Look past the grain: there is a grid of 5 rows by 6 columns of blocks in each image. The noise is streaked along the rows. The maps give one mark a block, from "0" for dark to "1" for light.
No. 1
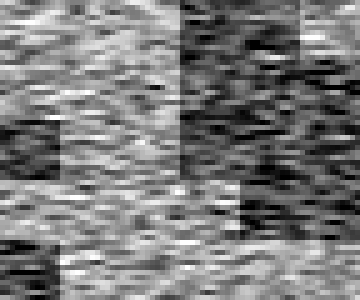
1 1 1 0 0 1
1 1 1 0 0 0
0 1 1 0 0 0
1 1 1 1 0 0
0 1 1 1 1 1
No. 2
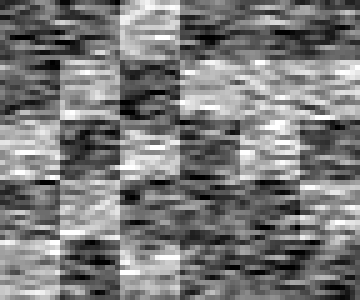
0 0 1 0 0 0
0 1 0 1 1 1
1 0 1 0 1 0
0 1 0 0 0 1
1 0 1 0 0 0
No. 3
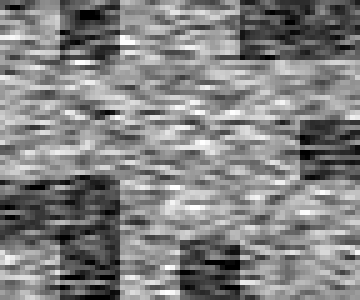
1 0 1 1 0 0
1 1 1 1 1 1
1 1 1 1 1 0
0 0 1 1 1 1
1 0 1 0 1 1
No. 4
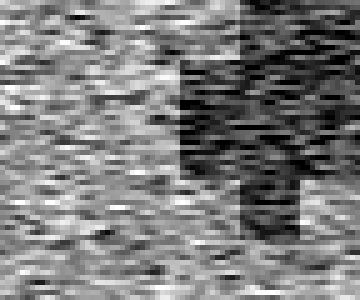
1 1 1 1 0 0
1 1 1 0 0 0
1 1 1 0 0 0
1 1 1 1 0 1
1 1 1 1 1 1
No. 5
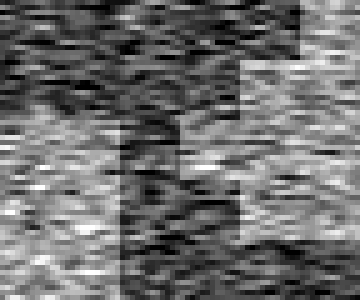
0 0 0 0 0 1
0 0 0 0 1 1
1 1 0 1 1 1
1 1 0 0 1 1
1 1 0 0 0 0
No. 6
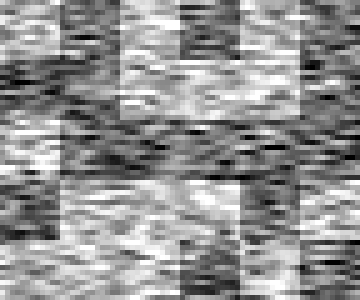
1 0 1 0 1 0
0 0 1 1 1 0
1 0 0 0 0 0
0 1 1 1 0 1
1 1 1 0 1 0
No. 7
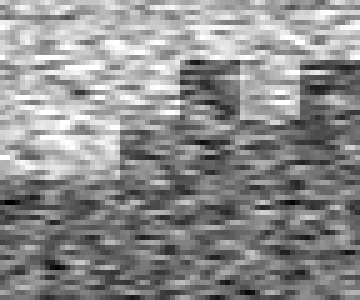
1 1 1 1 1 1
1 1 1 0 1 0
1 1 0 0 0 0
0 0 0 0 0 0
0 0 0 0 0 0
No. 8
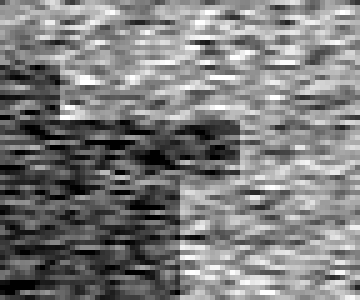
1 1 1 1 1 1
0 1 1 1 1 1
0 0 0 0 1 1
0 0 0 1 1 1
0 0 0 1 1 1
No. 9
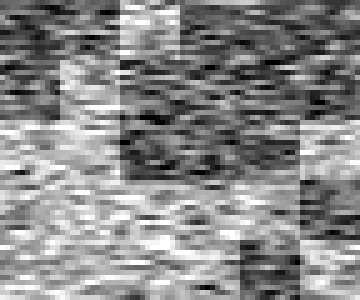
0 0 1 0 0 0
0 1 0 0 0 0
1 1 0 0 0 1
1 1 1 1 1 0
1 1 1 1 0 1
